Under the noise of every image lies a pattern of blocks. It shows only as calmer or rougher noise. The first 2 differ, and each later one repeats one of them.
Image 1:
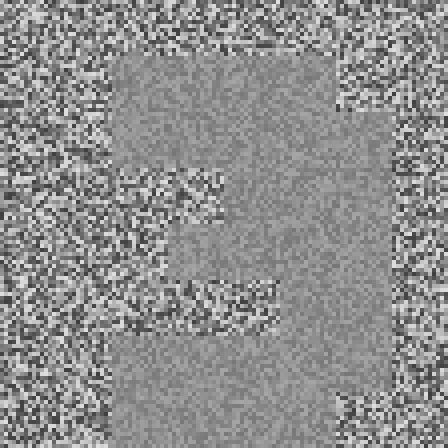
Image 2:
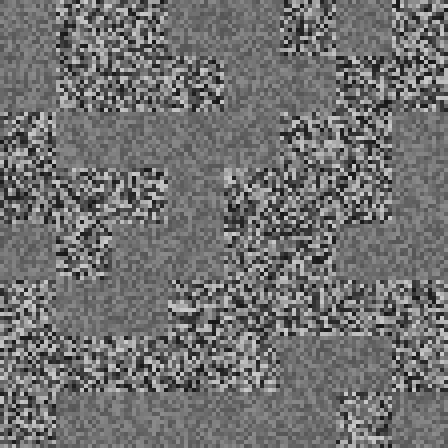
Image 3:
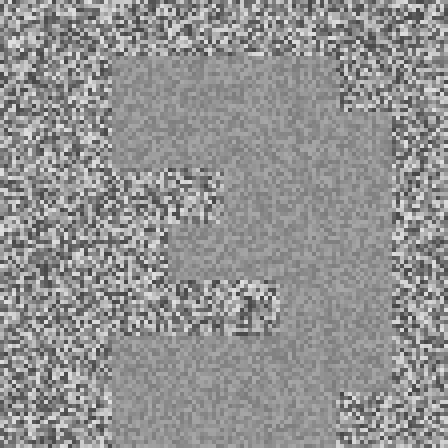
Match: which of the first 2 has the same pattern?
1
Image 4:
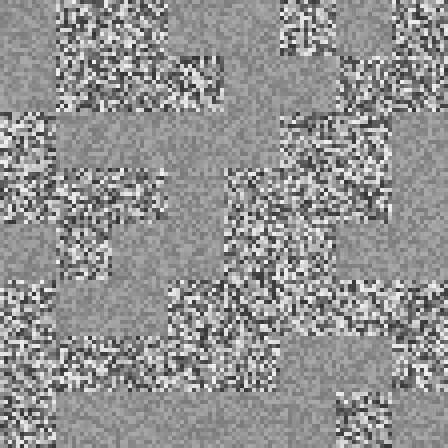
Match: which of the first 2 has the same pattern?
2
